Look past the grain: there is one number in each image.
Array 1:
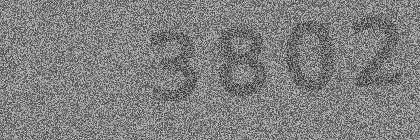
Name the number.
3802
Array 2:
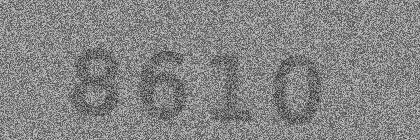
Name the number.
8610
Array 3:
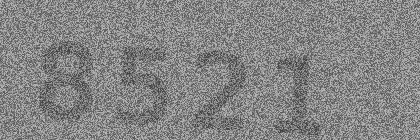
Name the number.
8521
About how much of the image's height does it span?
two thirds
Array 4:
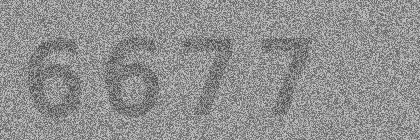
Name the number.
6677
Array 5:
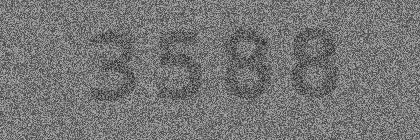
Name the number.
3588
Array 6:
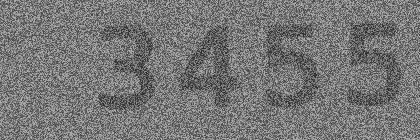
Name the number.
3455
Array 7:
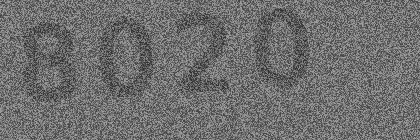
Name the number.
8020
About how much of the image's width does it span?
two thirds
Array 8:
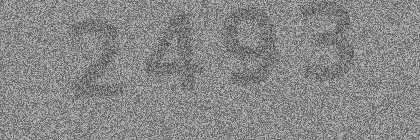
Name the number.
2493
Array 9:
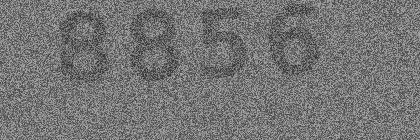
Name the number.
8856
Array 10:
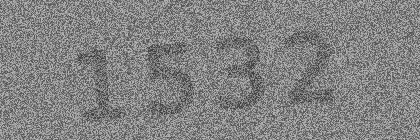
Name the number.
1532
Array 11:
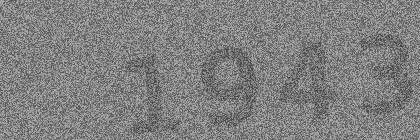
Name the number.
1943
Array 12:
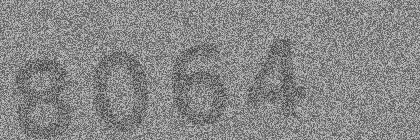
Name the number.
8064
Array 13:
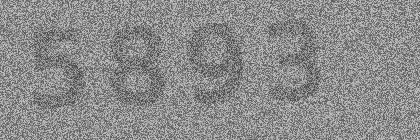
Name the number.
5893
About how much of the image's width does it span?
two thirds
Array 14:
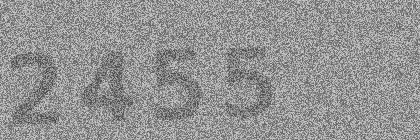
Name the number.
2455
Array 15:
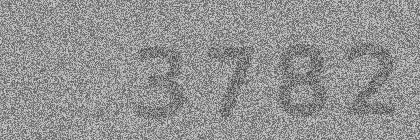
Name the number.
3782
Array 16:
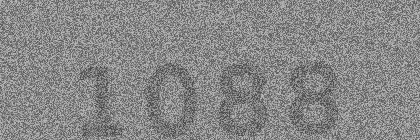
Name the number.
1088
